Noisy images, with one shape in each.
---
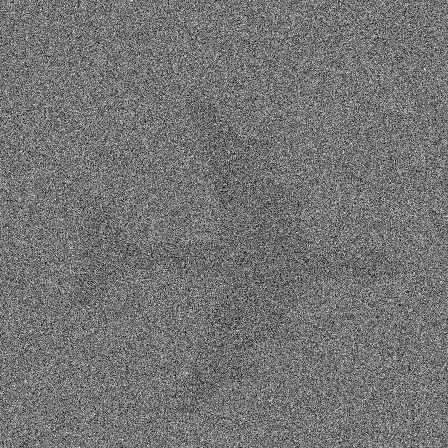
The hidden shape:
airplane
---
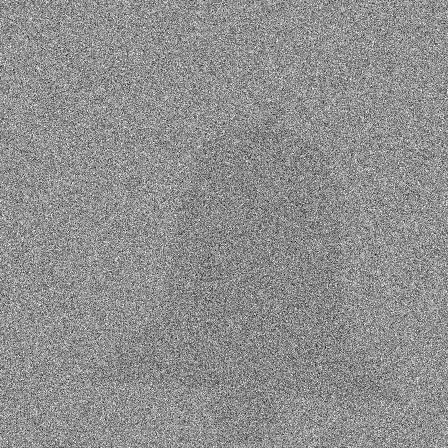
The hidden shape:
bell
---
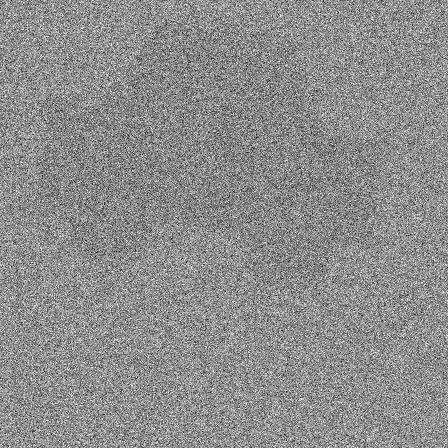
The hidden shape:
car
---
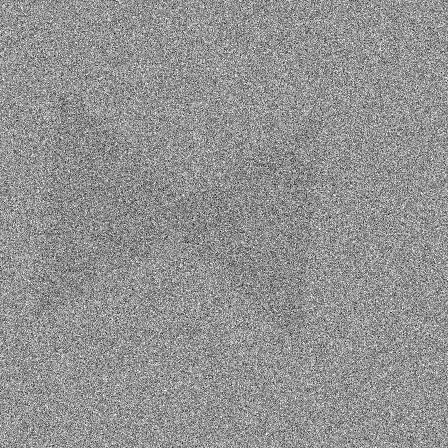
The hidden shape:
bow tie
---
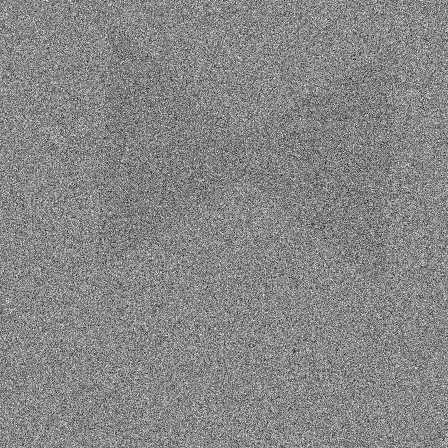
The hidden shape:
bow tie
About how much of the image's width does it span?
two thirds
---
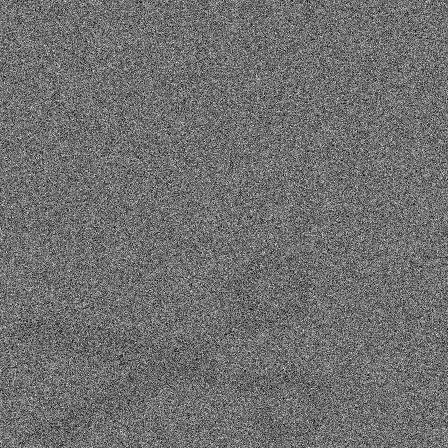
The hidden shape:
pair of scissors
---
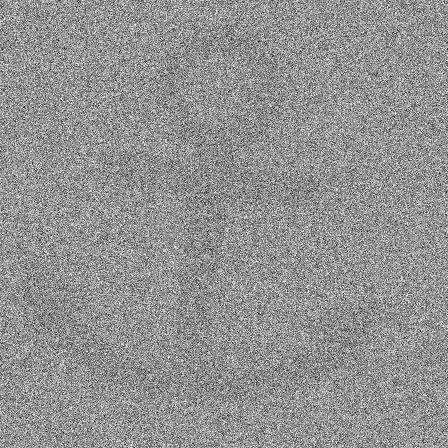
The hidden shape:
anchor
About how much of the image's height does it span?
nearly all
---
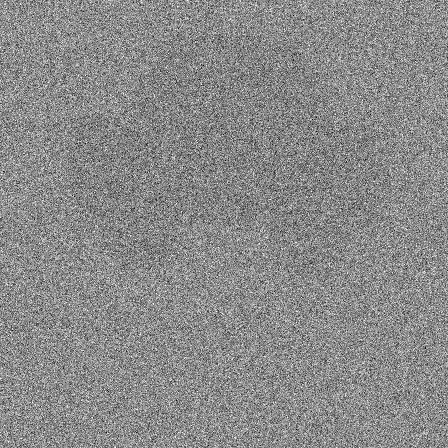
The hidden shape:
car
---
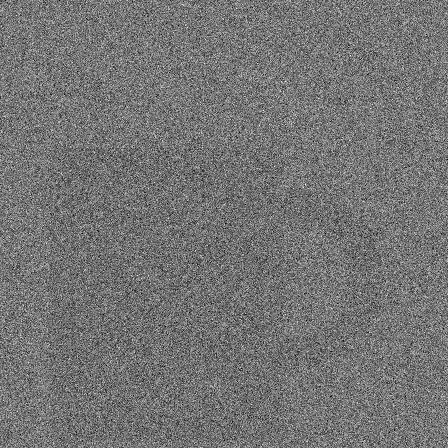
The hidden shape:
cup
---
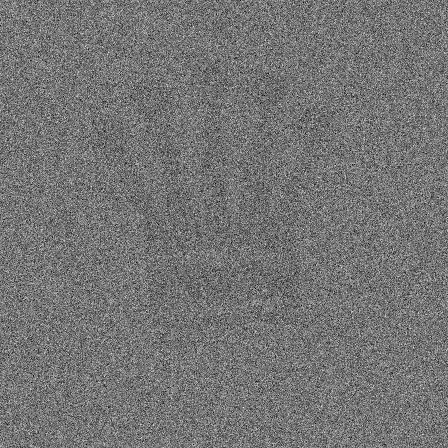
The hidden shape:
chess queen
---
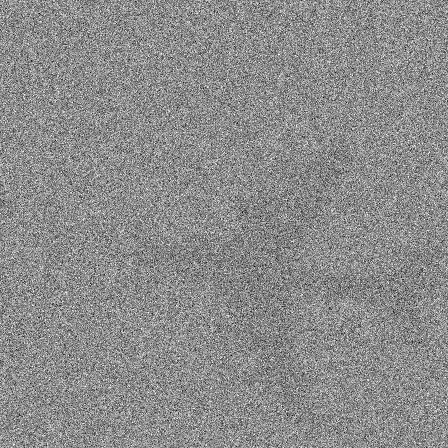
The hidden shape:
airplane
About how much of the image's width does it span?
two thirds
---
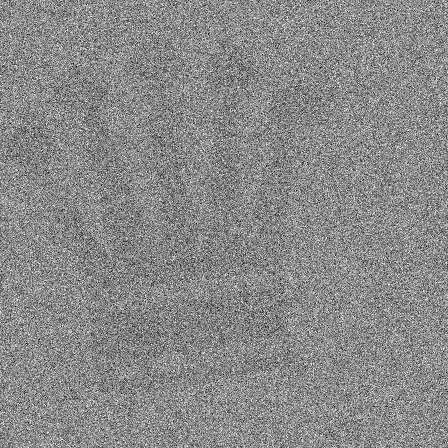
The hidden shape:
chess queen
